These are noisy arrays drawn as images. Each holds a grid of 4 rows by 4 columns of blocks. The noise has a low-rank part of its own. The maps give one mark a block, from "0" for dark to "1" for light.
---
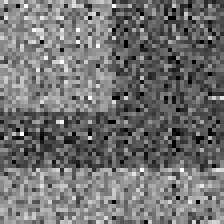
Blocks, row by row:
1100
1100
0000
1111
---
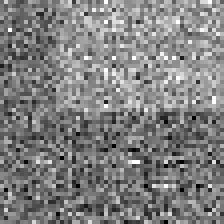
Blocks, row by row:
0111
0111
0000
0000
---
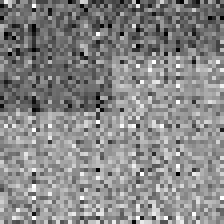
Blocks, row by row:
0000
0011
1111
1111
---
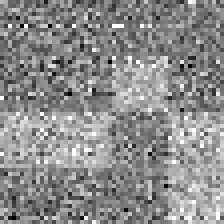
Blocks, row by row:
0000
0010
1101
0001
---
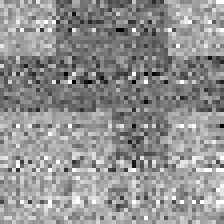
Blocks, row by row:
1001
0000
1101
1111
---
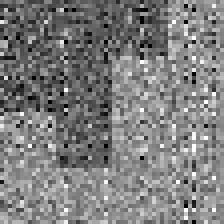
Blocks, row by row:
0001
0011
1011
1111
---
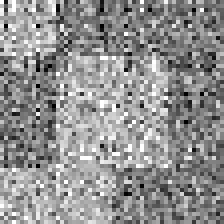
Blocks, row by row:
1000
0110
0110
1100
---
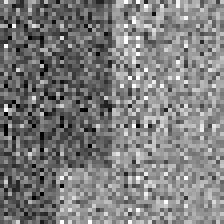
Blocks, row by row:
0011
0011
0011
0111
